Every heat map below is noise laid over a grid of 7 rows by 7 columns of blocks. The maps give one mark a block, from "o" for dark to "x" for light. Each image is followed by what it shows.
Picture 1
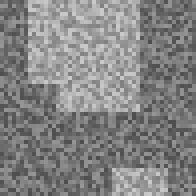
o x x x x o o
o x x x x o o
o x x x x o o
o o x x x o o
o o o o o o o
o o o o o o o
o o o o x x o
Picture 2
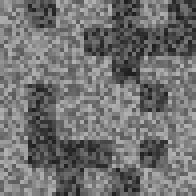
x o x x o x o
x x x o o o o
x x x x o x x
x o x x x o x
x o x x x x x
x o o o x o x
x x o x o x x
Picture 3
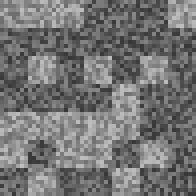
x x x o o o x
o o o o o o o
o x o x o x o
o o o o x o o
x x x x x o o
x o x x o x o
o x o o x o o
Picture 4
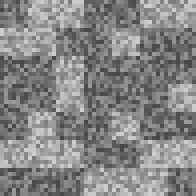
o x x o o x x
x x o o x o o
o o x o o o o
o o x o o o x
o x o o x o o
x x x o o x x
o o o x x x o
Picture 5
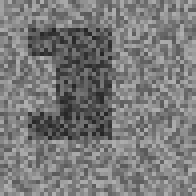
x x x x x x x
x o o o x x x
x x o o x x x
x x o o x x x
x o o o x x x
x x x x x x x
x x x x x x x
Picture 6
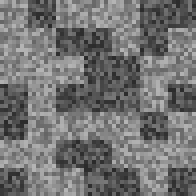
x o x x x o o
x x o o x o x
x x x o o x x
o x o o o x o
o x x x x o x
x x o o x x x
o x x o o x o
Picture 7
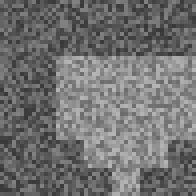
o o o o o o o
o o o o o o o
o o x x x x x
o o x x x x x
o o x x x x x
o o o x x x o
o o o o x o o
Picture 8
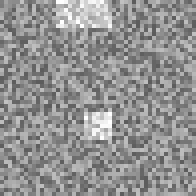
o o x x o o o
o o o o o o o
o o o o o o o
o o o o o o o
o o o x o o o
o o o o o o o
o o o o o o o
